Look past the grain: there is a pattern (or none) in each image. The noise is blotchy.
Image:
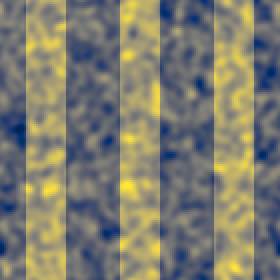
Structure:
vertical stripes
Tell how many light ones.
3
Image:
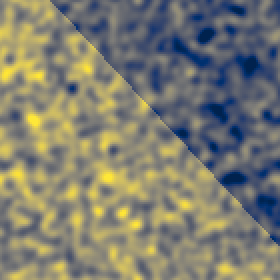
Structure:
a sharp edge
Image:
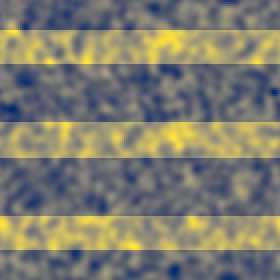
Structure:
horizontal stripes
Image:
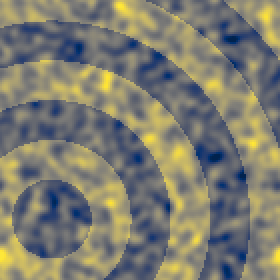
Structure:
rings round one point
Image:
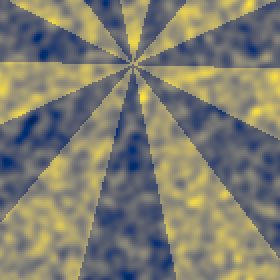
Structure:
spokes from one point
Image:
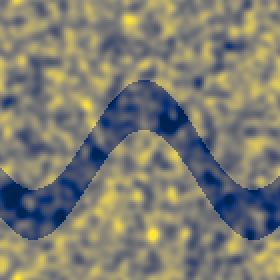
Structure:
a wavy band
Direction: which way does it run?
left to right
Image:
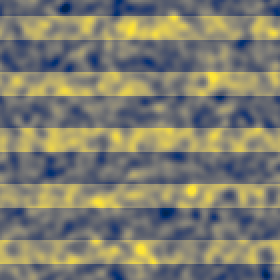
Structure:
horizontal stripes
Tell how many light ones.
5
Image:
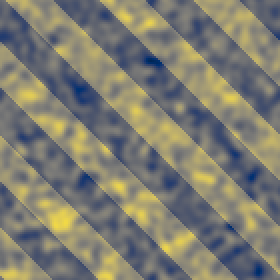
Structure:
diagonal stripes
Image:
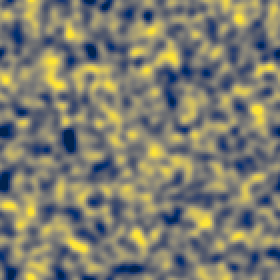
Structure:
only noise
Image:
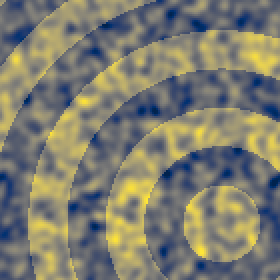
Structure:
rings round one point
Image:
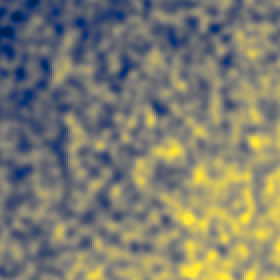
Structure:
a smooth slope
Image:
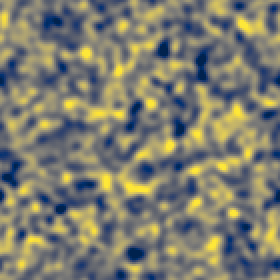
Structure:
only noise
